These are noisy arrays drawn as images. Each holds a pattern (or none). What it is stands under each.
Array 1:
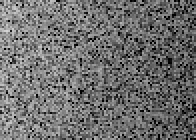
a smooth slope
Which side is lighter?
left
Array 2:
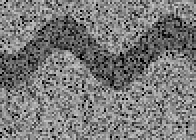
a wavy band
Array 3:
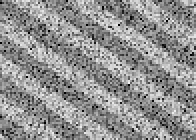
diagonal stripes
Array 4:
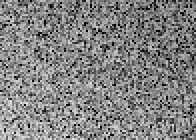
a smooth slope
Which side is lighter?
bottom left
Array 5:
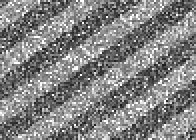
diagonal stripes
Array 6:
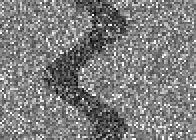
a wavy band
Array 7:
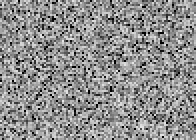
only noise
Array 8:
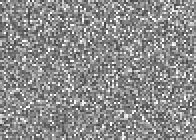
only noise
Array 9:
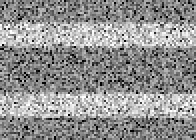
horizontal stripes
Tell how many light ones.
2
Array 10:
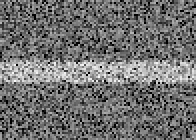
one horizontal stripe
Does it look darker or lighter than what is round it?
lighter
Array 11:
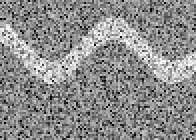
a wavy band
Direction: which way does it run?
left to right
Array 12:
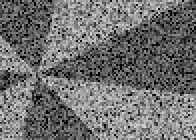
spokes from one point
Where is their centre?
middle left
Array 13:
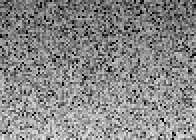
a smooth slope
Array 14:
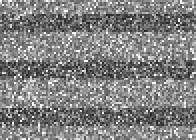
horizontal stripes
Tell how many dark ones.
3
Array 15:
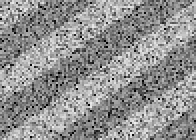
diagonal stripes
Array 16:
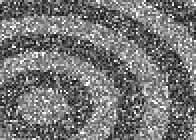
rings round one point
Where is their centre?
bottom left
